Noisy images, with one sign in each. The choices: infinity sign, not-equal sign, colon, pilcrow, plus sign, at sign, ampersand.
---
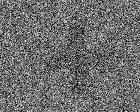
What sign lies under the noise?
plus sign
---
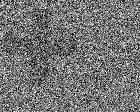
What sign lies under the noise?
plus sign
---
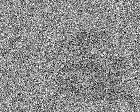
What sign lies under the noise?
ampersand
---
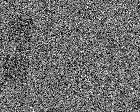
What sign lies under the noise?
colon
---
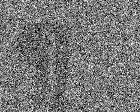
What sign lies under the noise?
pilcrow
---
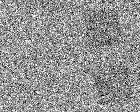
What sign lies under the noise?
colon
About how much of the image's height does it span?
nearly all
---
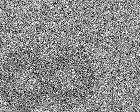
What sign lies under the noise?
infinity sign
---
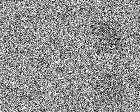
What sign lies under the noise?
colon
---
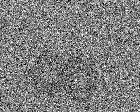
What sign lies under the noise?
infinity sign
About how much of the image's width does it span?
half
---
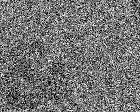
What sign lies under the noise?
ampersand
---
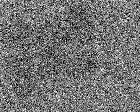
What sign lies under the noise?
not-equal sign
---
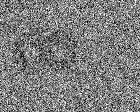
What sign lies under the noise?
infinity sign
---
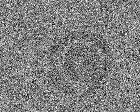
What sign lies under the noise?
at sign
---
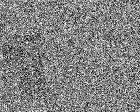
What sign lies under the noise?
pilcrow
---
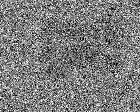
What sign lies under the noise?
not-equal sign
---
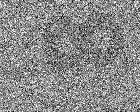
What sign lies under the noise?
infinity sign
